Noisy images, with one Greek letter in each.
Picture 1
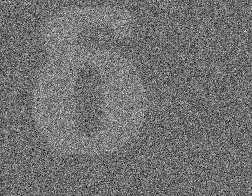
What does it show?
light delta
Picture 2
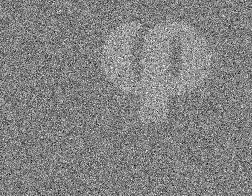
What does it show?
light phi
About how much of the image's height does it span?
half
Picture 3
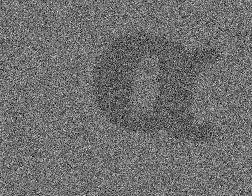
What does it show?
dark alpha
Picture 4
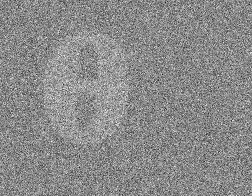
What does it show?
light theta
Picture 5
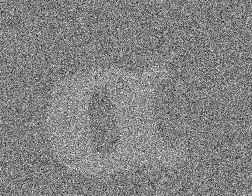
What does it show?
light alpha
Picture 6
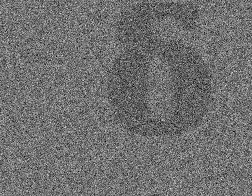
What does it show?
dark delta
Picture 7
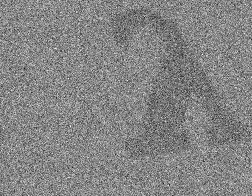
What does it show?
dark lambda
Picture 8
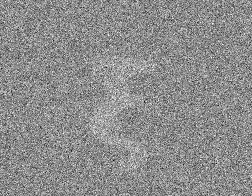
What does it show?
light xi
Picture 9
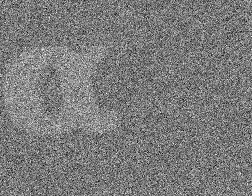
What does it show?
light alpha
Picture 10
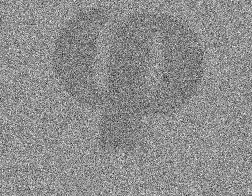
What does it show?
dark phi
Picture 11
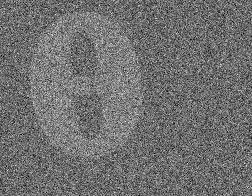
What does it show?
light theta
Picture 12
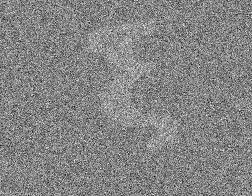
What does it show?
light xi
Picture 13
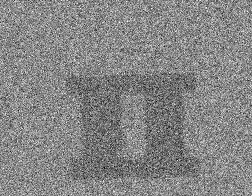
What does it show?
dark pi
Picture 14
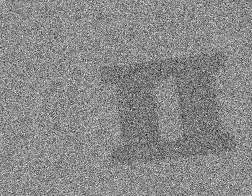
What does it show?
dark pi
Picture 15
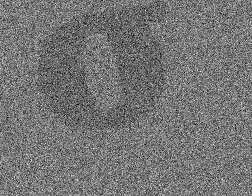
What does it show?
dark sigma
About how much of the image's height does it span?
two thirds
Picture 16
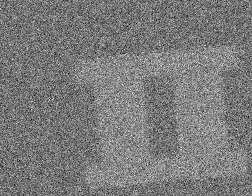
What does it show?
light pi
